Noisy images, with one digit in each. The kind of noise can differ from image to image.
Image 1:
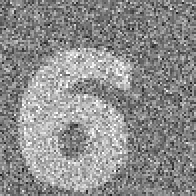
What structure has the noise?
independent entries
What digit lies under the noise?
6
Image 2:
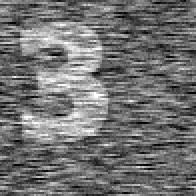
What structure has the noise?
streaked along the rows
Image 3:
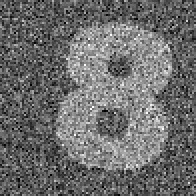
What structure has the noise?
independent entries
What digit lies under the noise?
8
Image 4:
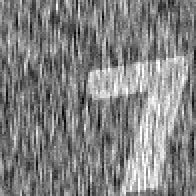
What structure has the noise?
streaked along the columns
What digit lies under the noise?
7
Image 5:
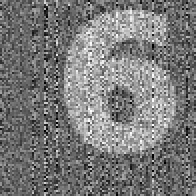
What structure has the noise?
columns of uneven size
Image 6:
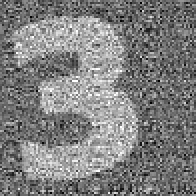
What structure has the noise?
low rank plus noise
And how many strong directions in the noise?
five to eight
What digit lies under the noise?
3
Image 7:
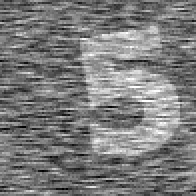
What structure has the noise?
streaked along the rows
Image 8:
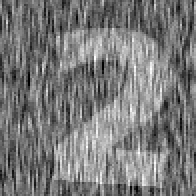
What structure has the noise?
streaked along the columns
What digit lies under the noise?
2
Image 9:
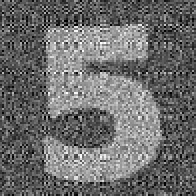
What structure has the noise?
low rank plus noise
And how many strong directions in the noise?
one
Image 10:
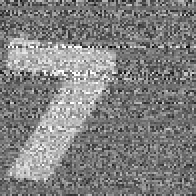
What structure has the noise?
rows of uneven size
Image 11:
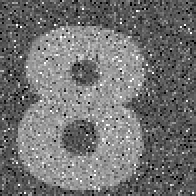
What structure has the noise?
heavy tails
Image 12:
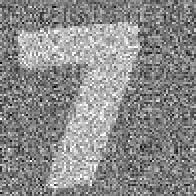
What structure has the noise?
low rank plus noise
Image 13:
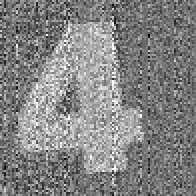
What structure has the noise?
columns of uneven size
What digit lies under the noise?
4
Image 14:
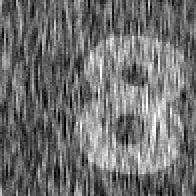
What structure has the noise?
streaked along the columns
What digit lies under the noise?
8
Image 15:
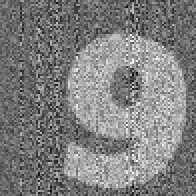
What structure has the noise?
columns of uneven size
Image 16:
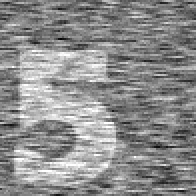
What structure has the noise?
streaked along the rows
